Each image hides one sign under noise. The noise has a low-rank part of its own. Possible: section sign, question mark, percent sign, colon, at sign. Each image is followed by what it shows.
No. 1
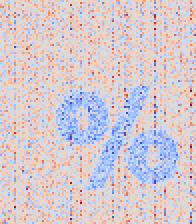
blue percent sign
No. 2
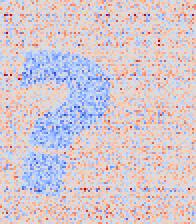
blue question mark
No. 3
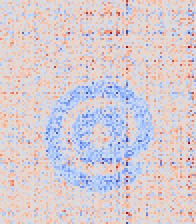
blue at sign
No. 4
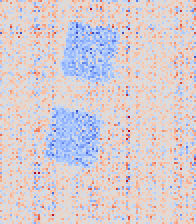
blue colon
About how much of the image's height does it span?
two thirds
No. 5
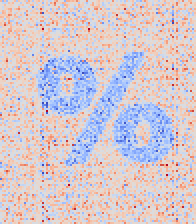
blue percent sign
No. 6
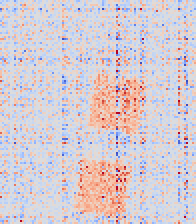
red colon
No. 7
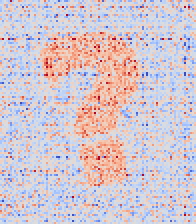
red question mark
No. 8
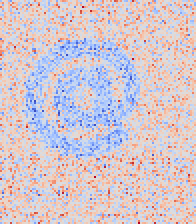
blue at sign
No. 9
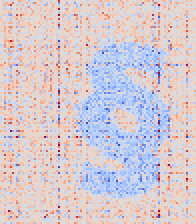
blue section sign
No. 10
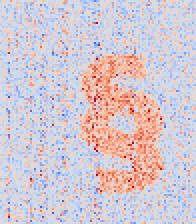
red section sign
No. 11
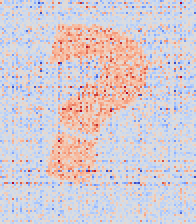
red question mark
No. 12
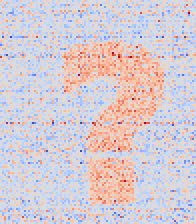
red question mark
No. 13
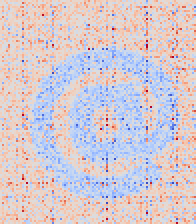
blue at sign
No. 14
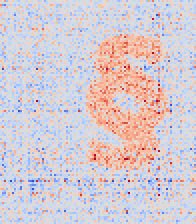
red section sign
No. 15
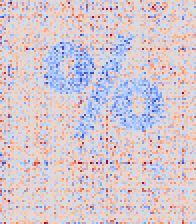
blue percent sign
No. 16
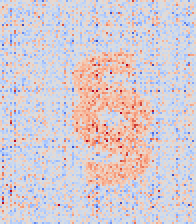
red section sign
